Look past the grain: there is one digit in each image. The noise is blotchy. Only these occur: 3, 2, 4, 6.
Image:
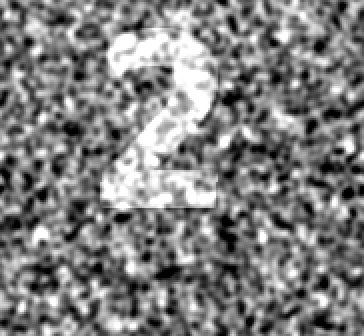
light 2
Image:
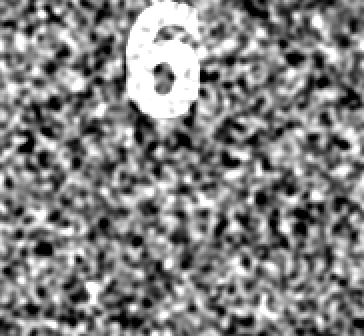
light 6, top middle
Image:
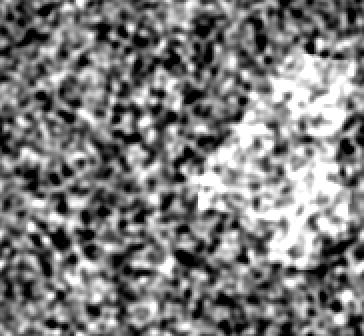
light 4
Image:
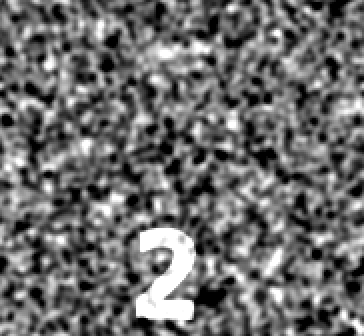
light 2, bottom middle
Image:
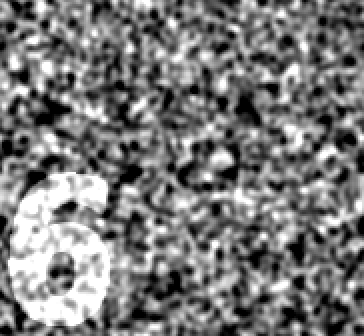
light 6
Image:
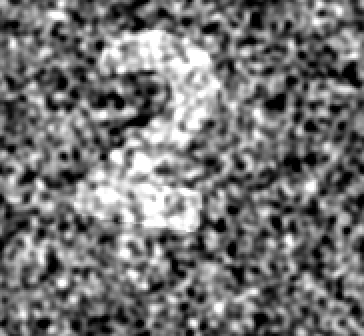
light 2
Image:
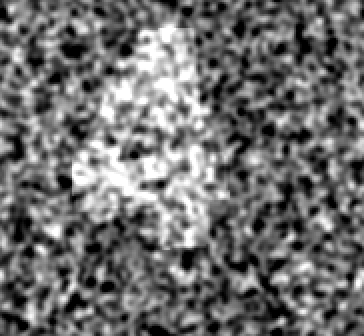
light 4
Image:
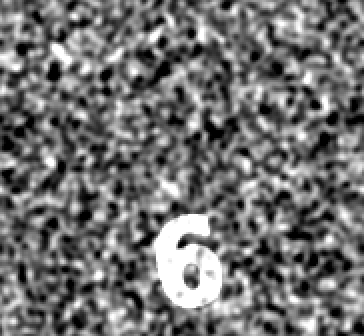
light 6, bottom middle
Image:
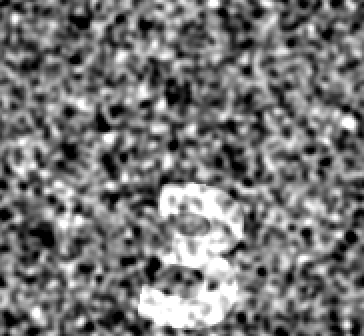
light 3, bottom middle
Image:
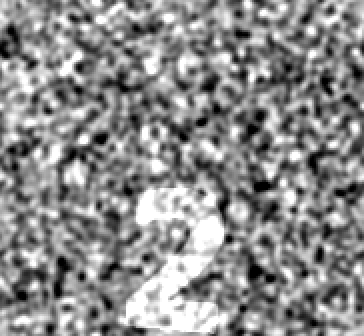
light 2, bottom middle
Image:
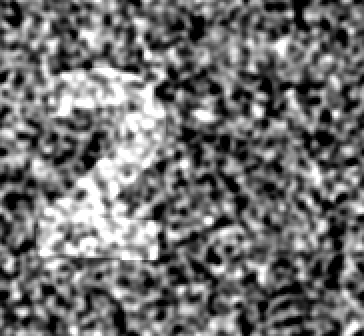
light 2
